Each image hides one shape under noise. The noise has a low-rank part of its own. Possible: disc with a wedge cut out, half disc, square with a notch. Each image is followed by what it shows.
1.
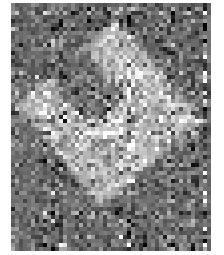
light square with a notch
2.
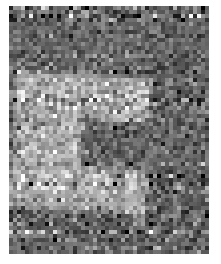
light square with a notch
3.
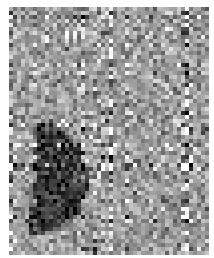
dark half disc
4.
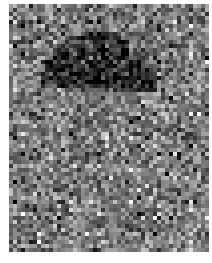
dark half disc
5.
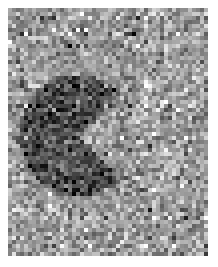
dark disc with a wedge cut out
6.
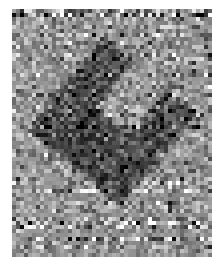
dark square with a notch
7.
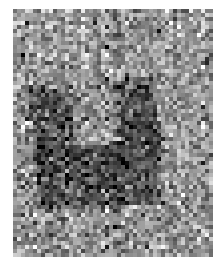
dark square with a notch
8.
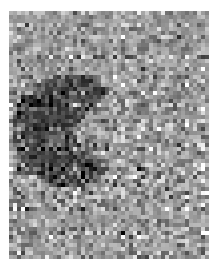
dark disc with a wedge cut out
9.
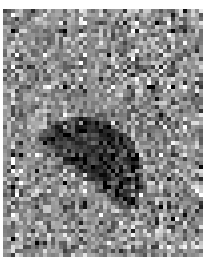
dark half disc
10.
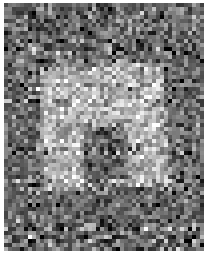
light square with a notch
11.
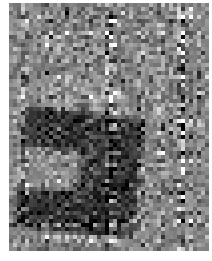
dark square with a notch
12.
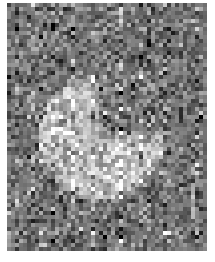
light disc with a wedge cut out
